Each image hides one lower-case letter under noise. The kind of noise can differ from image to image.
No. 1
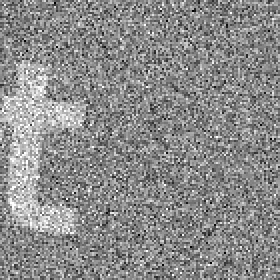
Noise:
independent entries
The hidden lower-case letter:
t
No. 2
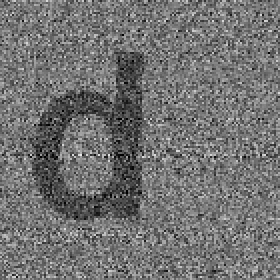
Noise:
rows of uneven size
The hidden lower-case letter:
d
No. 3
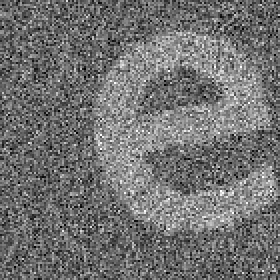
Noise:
low rank plus noise
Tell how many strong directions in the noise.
two
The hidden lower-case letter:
e
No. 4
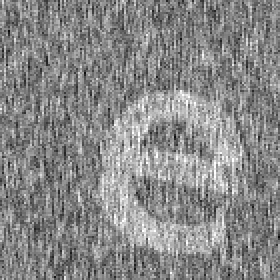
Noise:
streaked along the columns
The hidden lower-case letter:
e
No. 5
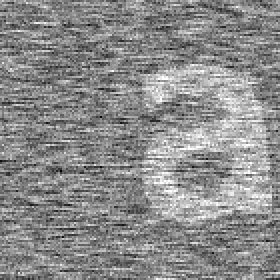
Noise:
streaked along the rows
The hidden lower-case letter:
a
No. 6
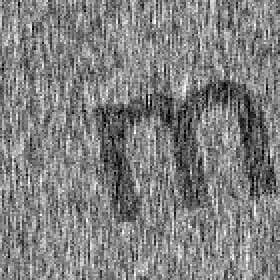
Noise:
streaked along the columns
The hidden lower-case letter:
m
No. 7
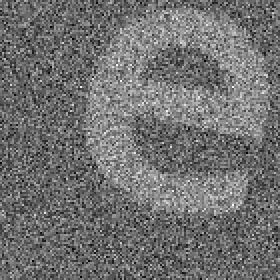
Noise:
independent entries
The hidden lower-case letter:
e
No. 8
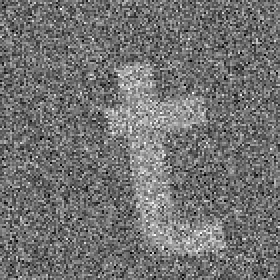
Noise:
independent entries
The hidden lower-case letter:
t
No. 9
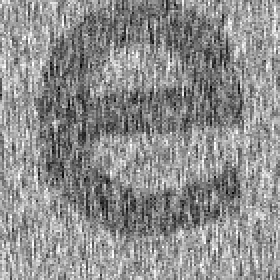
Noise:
streaked along the columns
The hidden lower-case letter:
e
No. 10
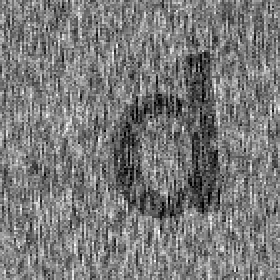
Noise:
streaked along the columns
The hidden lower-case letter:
d
